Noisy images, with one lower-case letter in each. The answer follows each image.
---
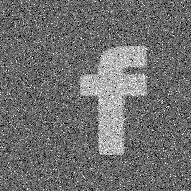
f
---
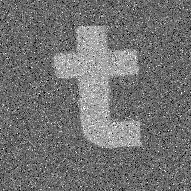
t
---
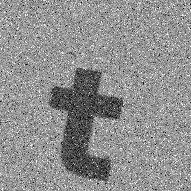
t
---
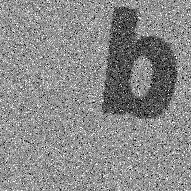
b
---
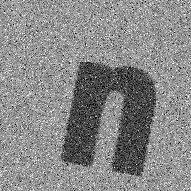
n
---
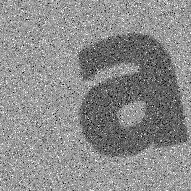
a
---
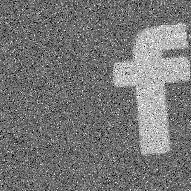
f
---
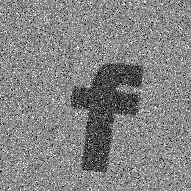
f
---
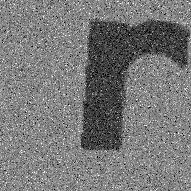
r
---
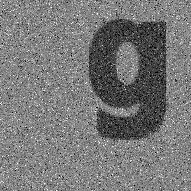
g
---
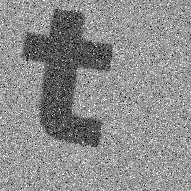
t
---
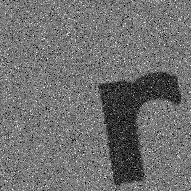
r
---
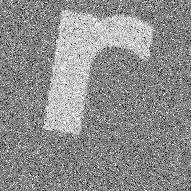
r
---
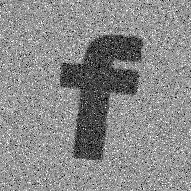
f
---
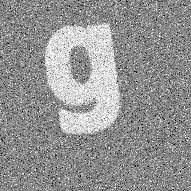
g
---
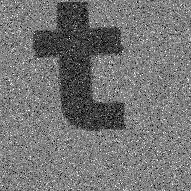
t
